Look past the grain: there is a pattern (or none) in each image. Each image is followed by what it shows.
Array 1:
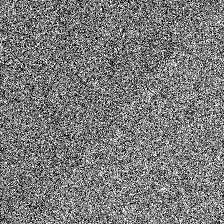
a sharp edge
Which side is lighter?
bottom right
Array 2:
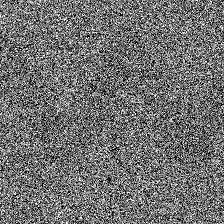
a wavy band
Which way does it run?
left to right
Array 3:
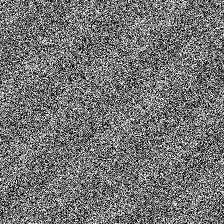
diagonal stripes
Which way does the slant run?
bottom left to top right
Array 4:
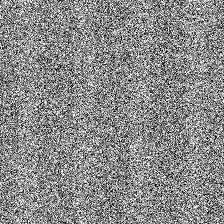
vertical stripes
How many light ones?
4
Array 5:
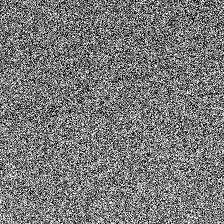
a smooth slope
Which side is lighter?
bottom
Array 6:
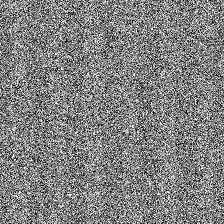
vertical stripes
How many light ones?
6
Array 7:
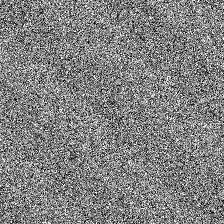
diagonal stripes
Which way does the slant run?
top left to bottom right
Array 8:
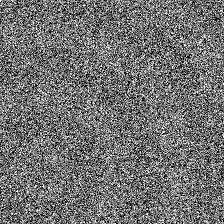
rings round one point
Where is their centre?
bottom left
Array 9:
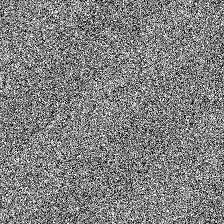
diagonal stripes
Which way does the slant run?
bottom left to top right
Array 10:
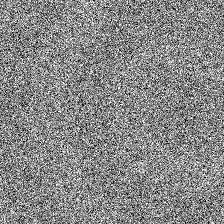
rings round one point
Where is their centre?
middle right
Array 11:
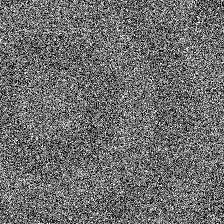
rings round one point
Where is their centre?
middle left
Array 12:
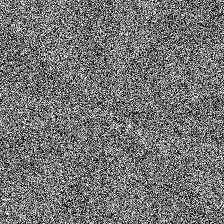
spokes from one point
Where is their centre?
centre
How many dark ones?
7
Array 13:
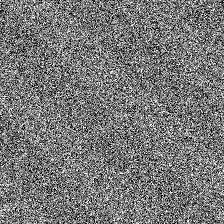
diagonal stripes
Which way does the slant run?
top left to bottom right
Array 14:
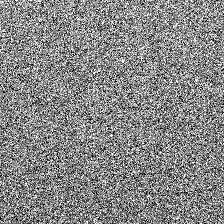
a smooth slope
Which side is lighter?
top
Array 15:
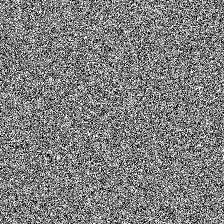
only noise
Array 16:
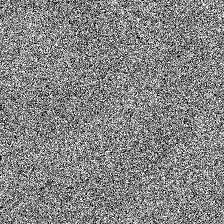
rings round one point
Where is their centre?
top left
